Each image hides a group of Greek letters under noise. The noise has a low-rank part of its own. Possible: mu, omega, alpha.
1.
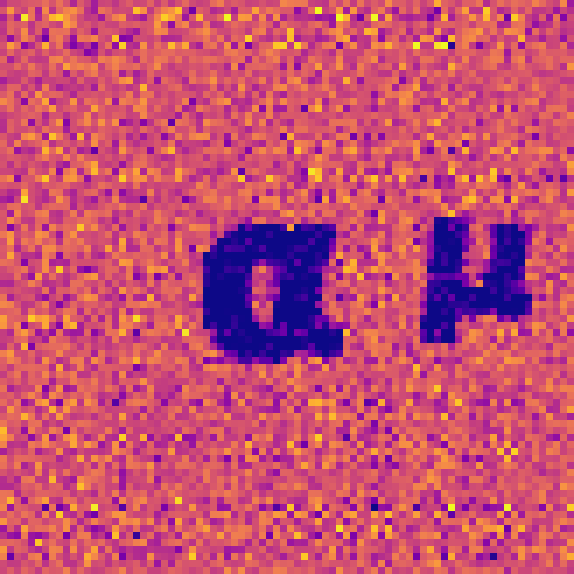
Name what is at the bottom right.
nothing
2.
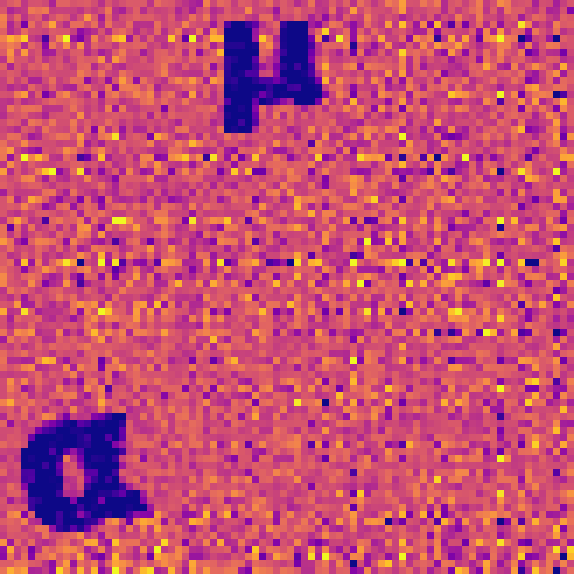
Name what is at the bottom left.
alpha
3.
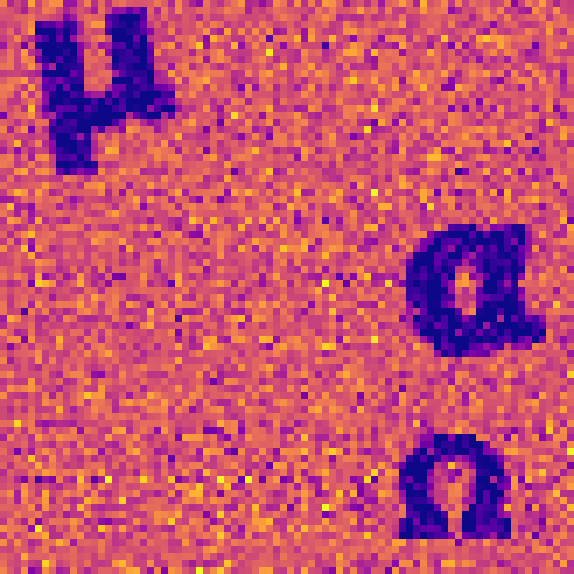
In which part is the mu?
top left
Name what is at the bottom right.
omega
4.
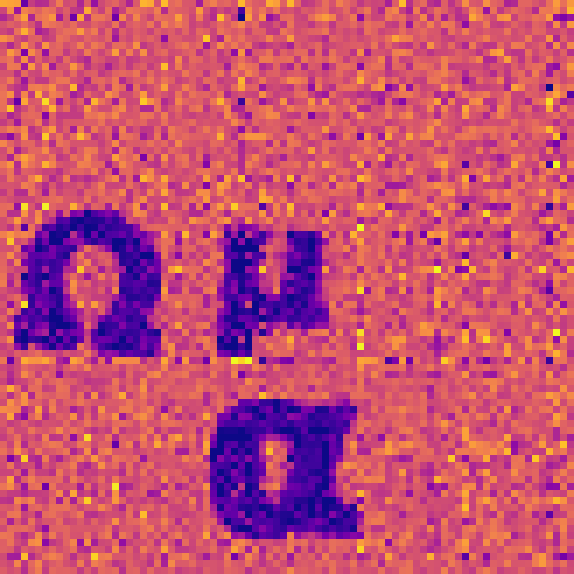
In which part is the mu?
centre
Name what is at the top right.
nothing
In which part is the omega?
middle left
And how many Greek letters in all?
3
